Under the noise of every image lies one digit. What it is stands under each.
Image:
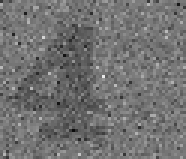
4
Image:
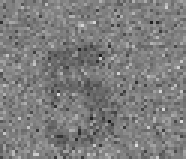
5
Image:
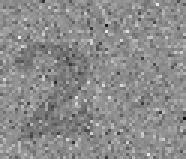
2
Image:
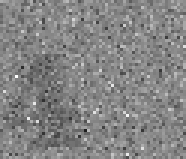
4
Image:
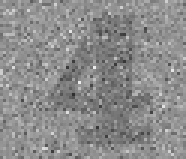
4
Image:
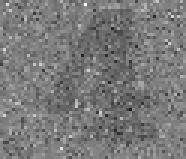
4
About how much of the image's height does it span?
nearly all
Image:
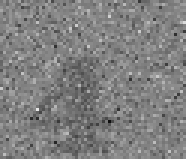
4
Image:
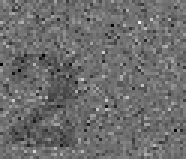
2
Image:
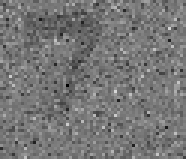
7
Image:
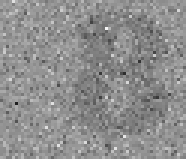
8
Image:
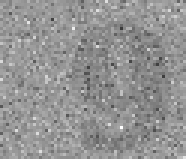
9
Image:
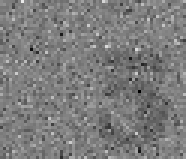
5
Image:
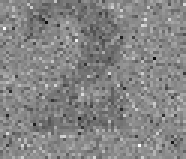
2
